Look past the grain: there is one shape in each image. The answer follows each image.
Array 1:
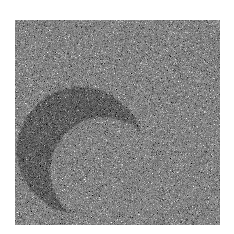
crescent
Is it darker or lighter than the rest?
darker
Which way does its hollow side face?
down and right
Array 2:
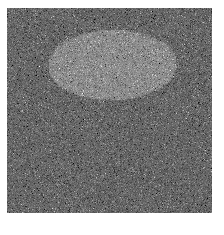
ellipse
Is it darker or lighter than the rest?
lighter
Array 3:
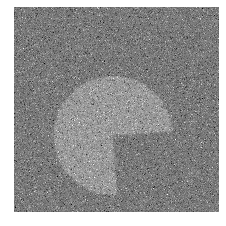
disc with a wedge cut out
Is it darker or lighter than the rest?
lighter
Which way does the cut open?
down and right
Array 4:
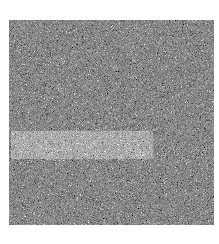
bar
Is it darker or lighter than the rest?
lighter
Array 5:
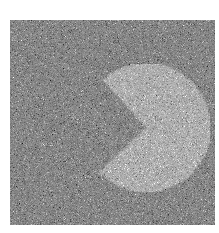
disc with a wedge cut out
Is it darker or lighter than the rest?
lighter
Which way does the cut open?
left
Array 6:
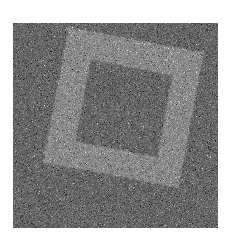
square frame
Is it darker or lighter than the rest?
lighter
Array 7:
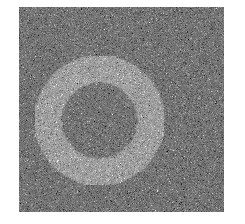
ring
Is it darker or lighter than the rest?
lighter
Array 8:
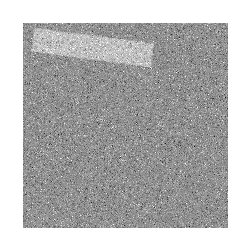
bar
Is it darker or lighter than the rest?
lighter
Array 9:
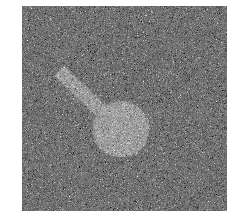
lollipop
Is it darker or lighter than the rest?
lighter
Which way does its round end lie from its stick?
down and right
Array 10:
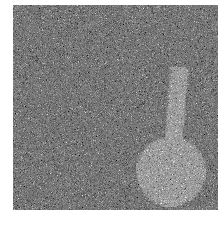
lollipop
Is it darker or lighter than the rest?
lighter
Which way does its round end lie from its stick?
down
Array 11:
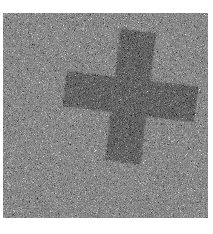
cross
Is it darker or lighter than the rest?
darker
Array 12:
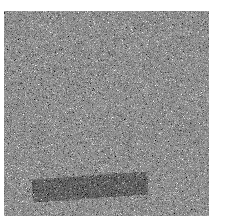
bar
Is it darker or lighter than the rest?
darker
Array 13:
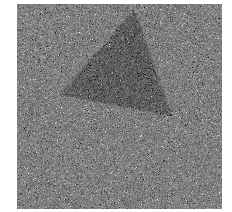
triangle
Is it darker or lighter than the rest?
darker
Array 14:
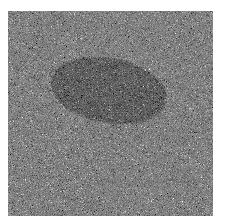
ellipse
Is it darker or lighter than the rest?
darker
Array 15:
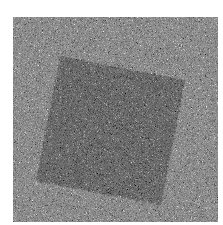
square
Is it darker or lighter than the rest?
darker
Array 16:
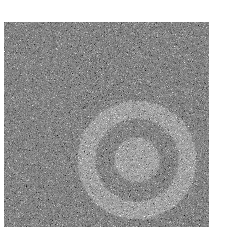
bullseye
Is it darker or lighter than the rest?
lighter
